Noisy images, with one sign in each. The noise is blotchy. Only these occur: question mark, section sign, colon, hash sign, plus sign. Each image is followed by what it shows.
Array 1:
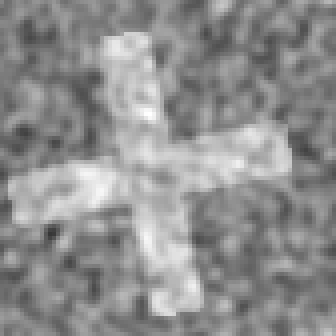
plus sign
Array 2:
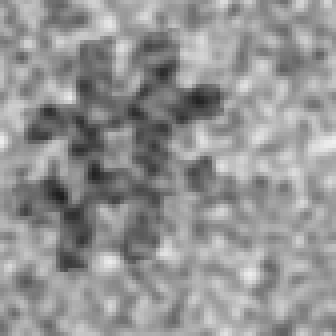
hash sign
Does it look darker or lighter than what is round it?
darker
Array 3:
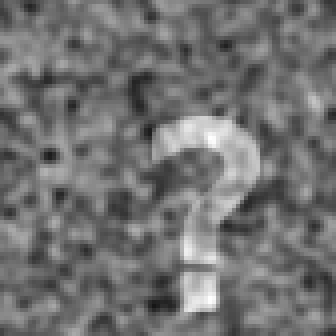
question mark
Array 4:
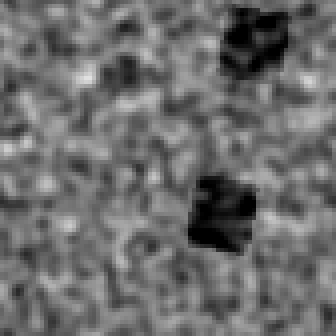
colon
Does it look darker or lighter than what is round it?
darker
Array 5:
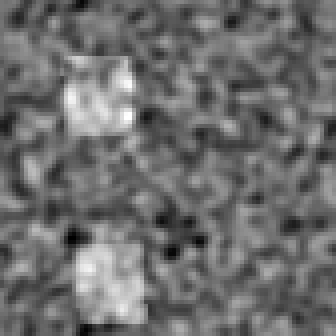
colon
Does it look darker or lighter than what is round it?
lighter
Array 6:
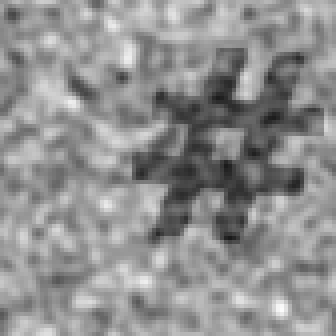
hash sign
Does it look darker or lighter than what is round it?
darker
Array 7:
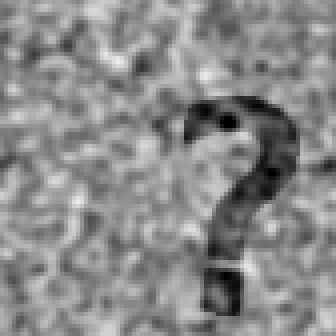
question mark
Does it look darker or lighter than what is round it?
darker
